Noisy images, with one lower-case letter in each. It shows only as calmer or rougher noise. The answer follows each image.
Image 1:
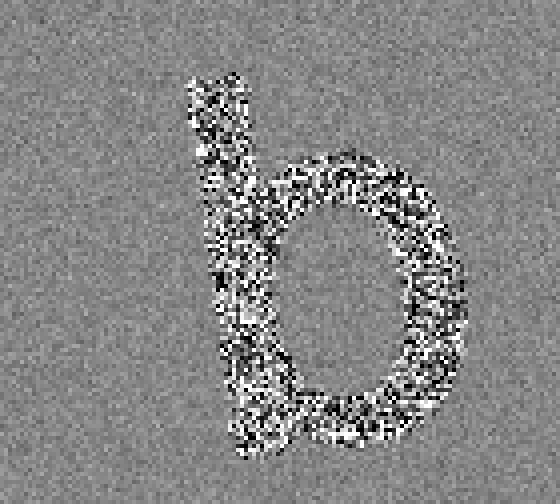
b
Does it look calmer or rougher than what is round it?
rougher
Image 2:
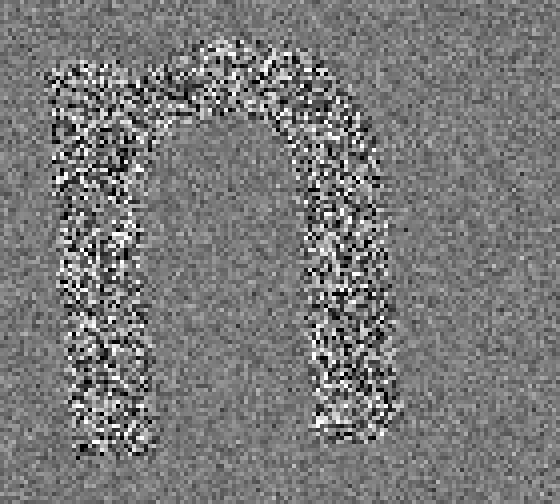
n
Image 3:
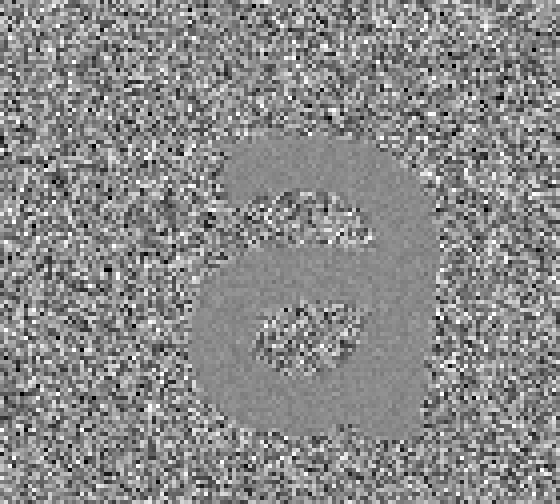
a
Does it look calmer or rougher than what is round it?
calmer
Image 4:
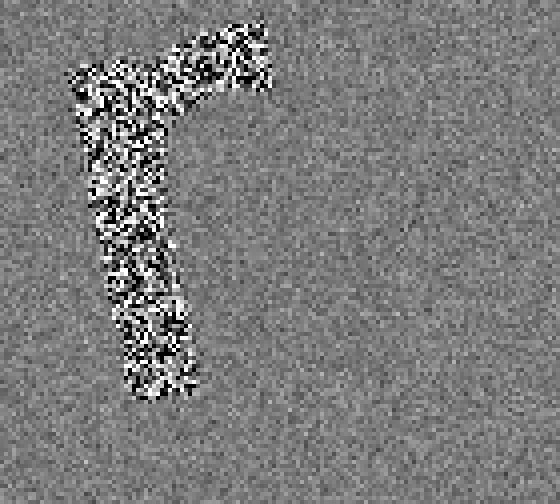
r
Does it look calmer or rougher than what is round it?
rougher
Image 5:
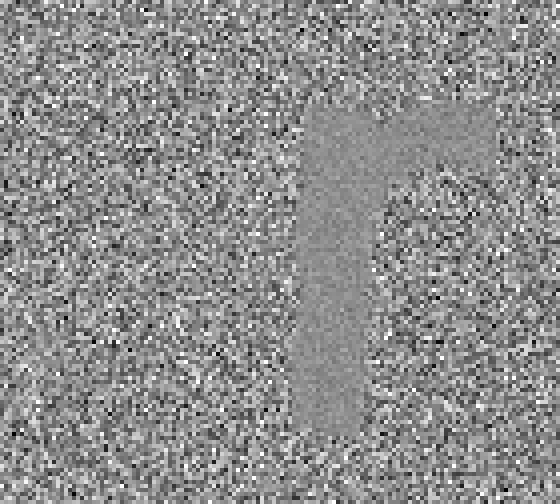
r
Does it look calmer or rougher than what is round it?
calmer
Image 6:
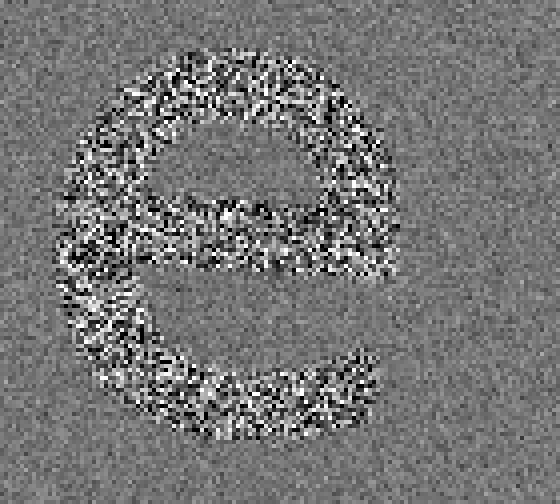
e
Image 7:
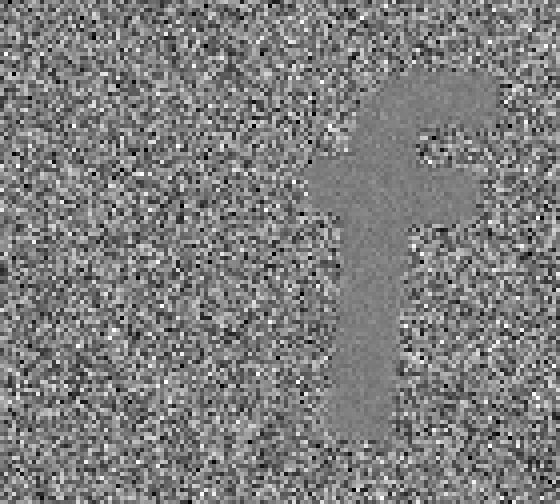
f
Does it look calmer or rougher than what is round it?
calmer
